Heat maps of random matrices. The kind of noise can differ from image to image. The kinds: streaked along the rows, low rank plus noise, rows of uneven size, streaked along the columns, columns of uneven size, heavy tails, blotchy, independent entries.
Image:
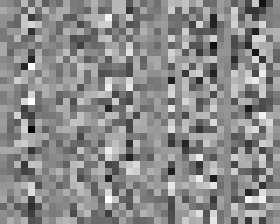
columns of uneven size
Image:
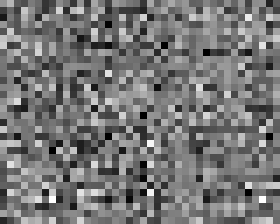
low rank plus noise
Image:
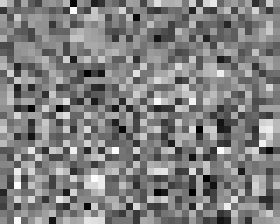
low rank plus noise
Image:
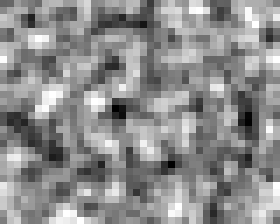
blotchy
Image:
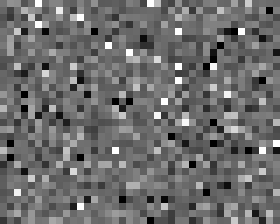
heavy tails
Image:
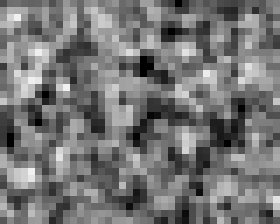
blotchy
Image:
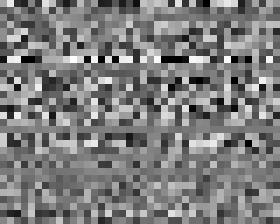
rows of uneven size
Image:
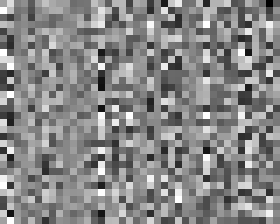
columns of uneven size
